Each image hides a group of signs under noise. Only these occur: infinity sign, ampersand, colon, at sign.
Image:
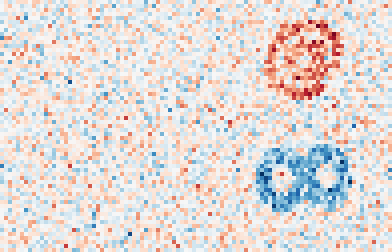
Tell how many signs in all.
2
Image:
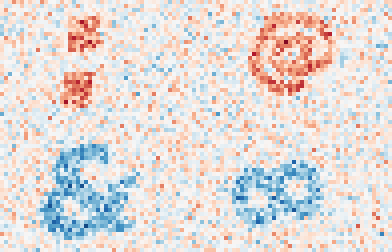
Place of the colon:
top left
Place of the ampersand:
bottom left
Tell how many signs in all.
4
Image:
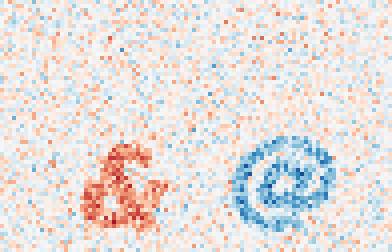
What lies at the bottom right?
at sign
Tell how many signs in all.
2
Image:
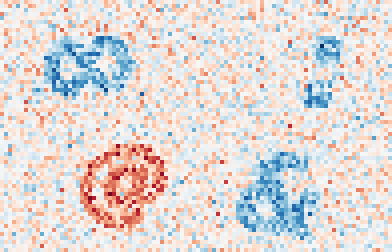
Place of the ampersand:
bottom right
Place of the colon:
top right
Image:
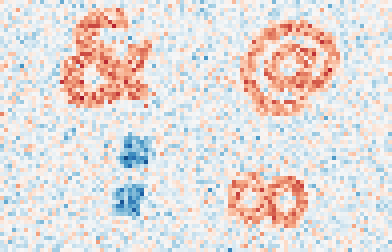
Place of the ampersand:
top left
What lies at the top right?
at sign
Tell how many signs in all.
4
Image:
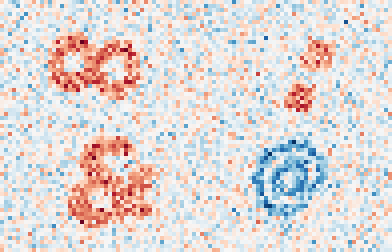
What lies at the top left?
infinity sign
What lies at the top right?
colon
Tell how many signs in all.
4
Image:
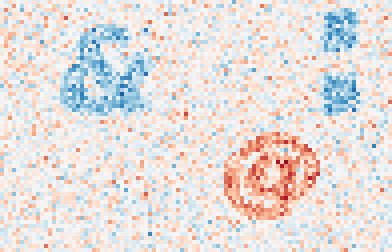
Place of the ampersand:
top left
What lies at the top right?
colon
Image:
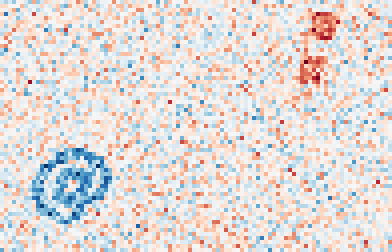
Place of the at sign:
bottom left
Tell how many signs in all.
2
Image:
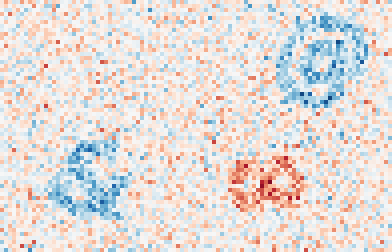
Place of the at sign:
top right
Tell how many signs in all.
3
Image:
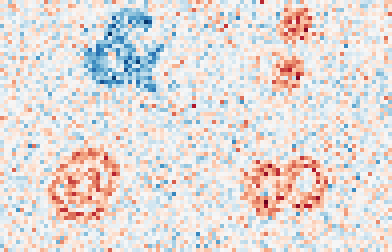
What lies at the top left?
ampersand
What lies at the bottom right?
infinity sign
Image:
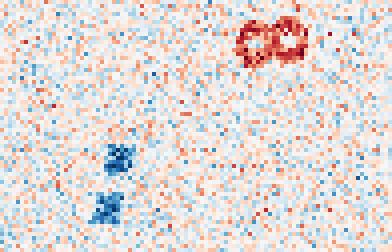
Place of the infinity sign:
top right
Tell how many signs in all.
2
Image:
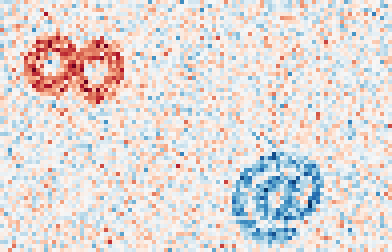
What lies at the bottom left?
nothing
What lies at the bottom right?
at sign
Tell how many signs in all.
2
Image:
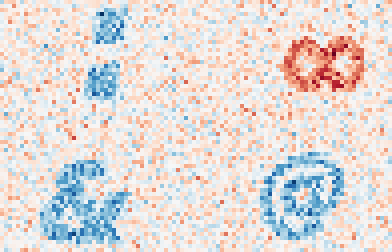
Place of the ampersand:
bottom left
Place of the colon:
top left
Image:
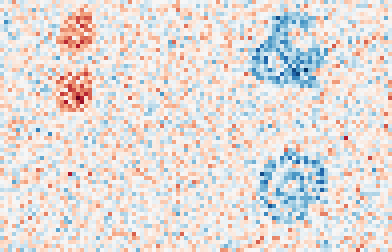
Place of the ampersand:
top right
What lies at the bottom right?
at sign
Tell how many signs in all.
3
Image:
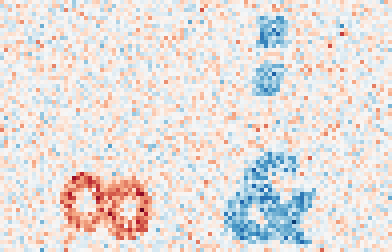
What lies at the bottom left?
infinity sign
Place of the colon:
top right
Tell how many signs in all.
3
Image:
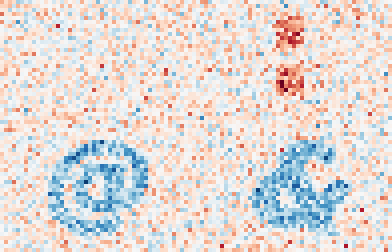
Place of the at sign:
bottom left
